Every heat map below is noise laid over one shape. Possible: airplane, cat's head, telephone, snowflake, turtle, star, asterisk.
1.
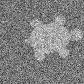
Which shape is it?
turtle
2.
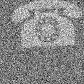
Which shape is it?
telephone
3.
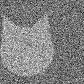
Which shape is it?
cat's head
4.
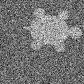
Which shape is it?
turtle
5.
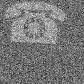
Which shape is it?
telephone
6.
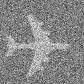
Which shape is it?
airplane
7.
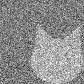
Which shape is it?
cat's head
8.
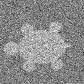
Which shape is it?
turtle
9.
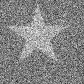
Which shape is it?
star
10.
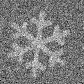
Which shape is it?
snowflake
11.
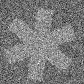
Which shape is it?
asterisk
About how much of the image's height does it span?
nearly all
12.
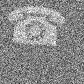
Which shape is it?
telephone
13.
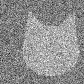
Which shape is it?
cat's head
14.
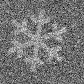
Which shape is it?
snowflake
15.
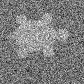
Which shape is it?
turtle
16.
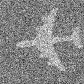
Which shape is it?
airplane
